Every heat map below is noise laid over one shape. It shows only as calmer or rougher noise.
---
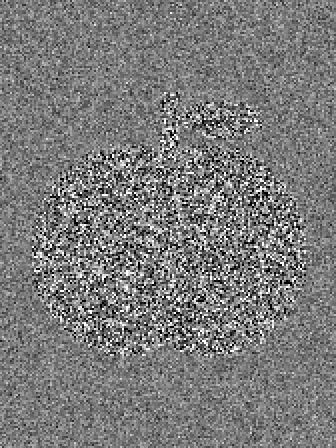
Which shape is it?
apple
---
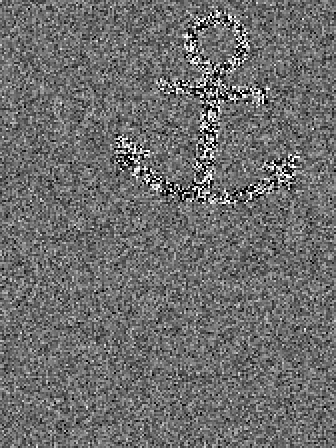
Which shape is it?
anchor
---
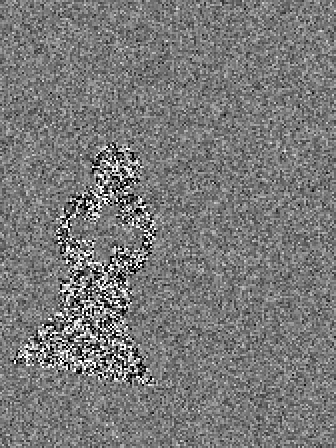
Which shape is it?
chess bishop
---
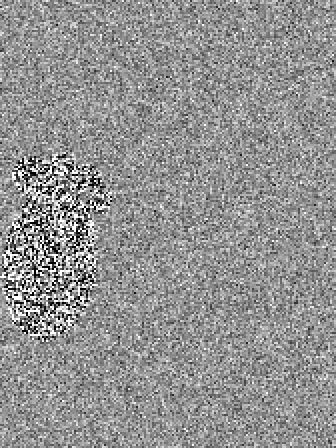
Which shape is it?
footprint
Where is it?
middle left
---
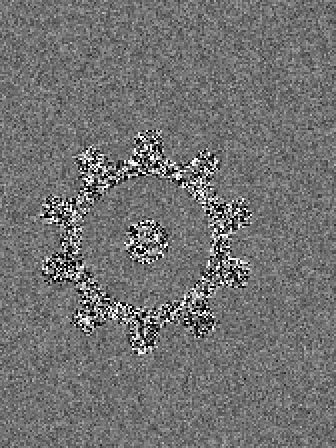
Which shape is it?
gear
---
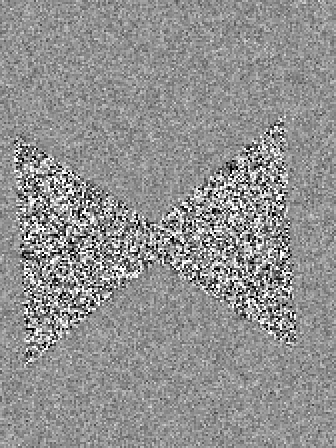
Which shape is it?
bow tie
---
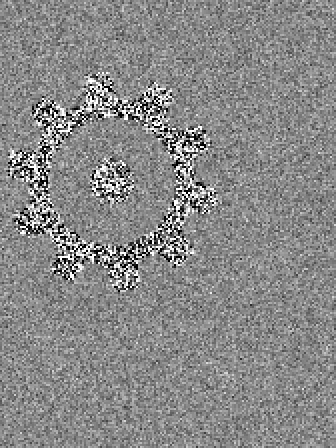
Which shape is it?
gear
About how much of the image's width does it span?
two thirds
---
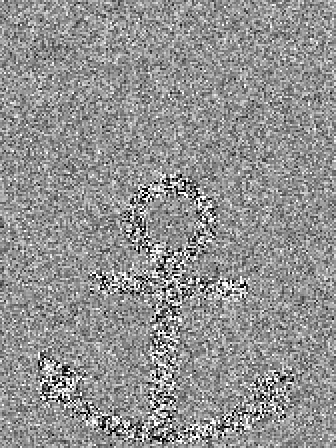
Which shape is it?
anchor
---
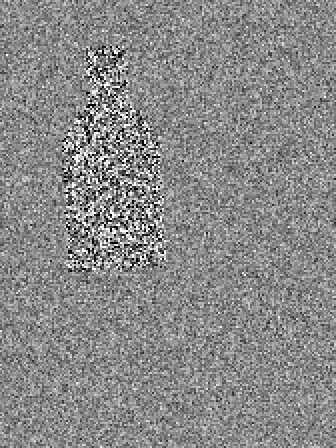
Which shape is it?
bottle
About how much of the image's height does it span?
half
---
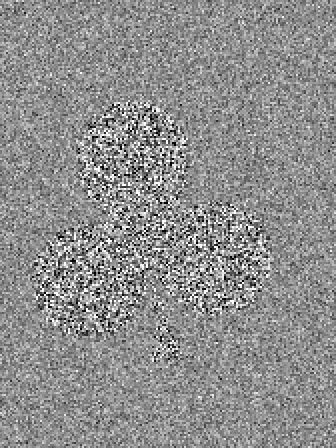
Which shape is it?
club
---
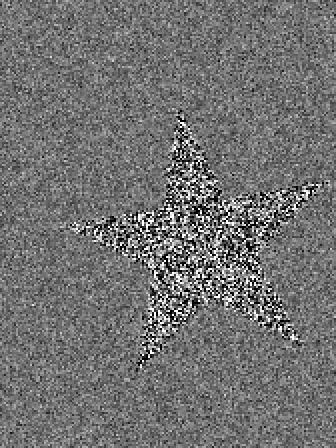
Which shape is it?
star
